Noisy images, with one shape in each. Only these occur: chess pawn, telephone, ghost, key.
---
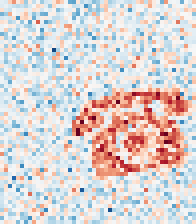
telephone
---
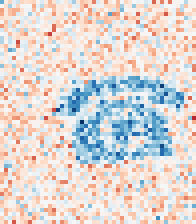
telephone
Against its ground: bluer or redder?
bluer
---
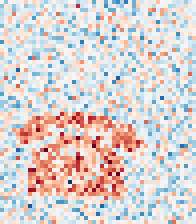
telephone
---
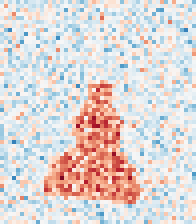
chess pawn
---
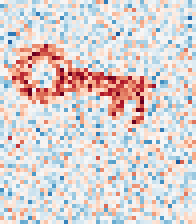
key
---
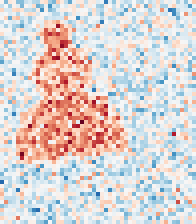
chess pawn
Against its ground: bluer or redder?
redder
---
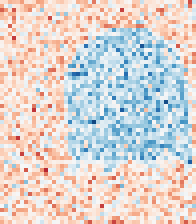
ghost
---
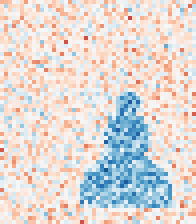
chess pawn
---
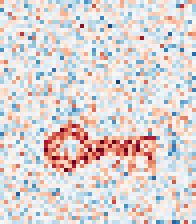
key
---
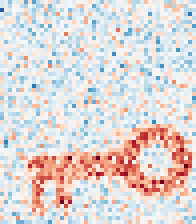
key
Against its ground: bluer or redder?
redder
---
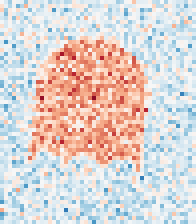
ghost
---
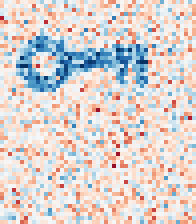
key
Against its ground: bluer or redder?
bluer
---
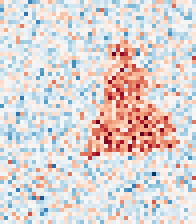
chess pawn
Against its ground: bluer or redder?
redder
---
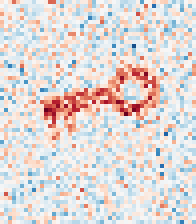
key
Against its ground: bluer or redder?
redder
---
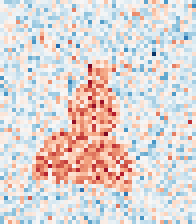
chess pawn
